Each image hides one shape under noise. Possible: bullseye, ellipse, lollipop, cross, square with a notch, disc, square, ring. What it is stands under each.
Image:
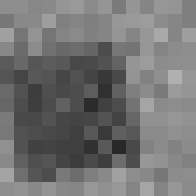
dark square
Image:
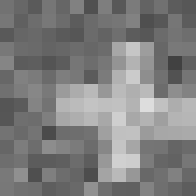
light cross
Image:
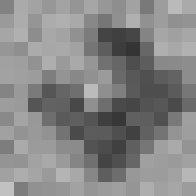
dark square with a notch
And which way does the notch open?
up and left
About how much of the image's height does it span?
nearly all
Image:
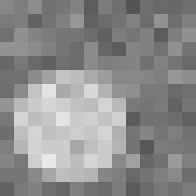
light disc
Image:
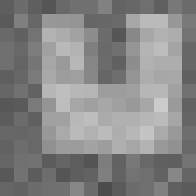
light square with a notch
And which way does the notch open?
up
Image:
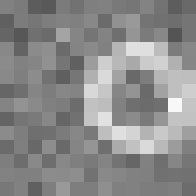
light ring
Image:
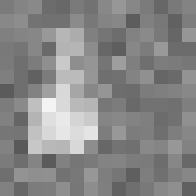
light lollipop
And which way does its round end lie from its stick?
down
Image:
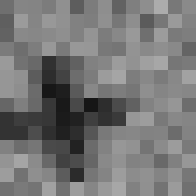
dark cross
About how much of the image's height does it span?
two thirds
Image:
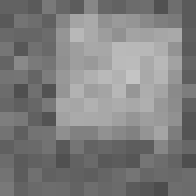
light square
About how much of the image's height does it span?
two thirds
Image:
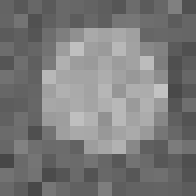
light disc
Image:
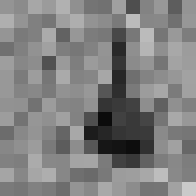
dark lollipop
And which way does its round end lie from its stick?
down
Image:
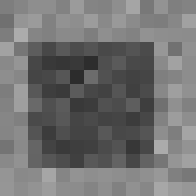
dark square
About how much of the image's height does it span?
two thirds
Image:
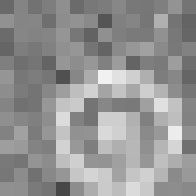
light bullseye
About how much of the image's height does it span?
two thirds
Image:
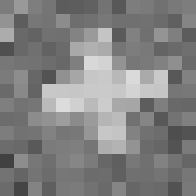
light cross
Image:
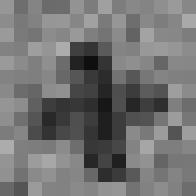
dark cross
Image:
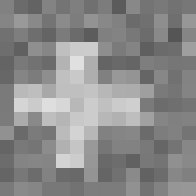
light cross
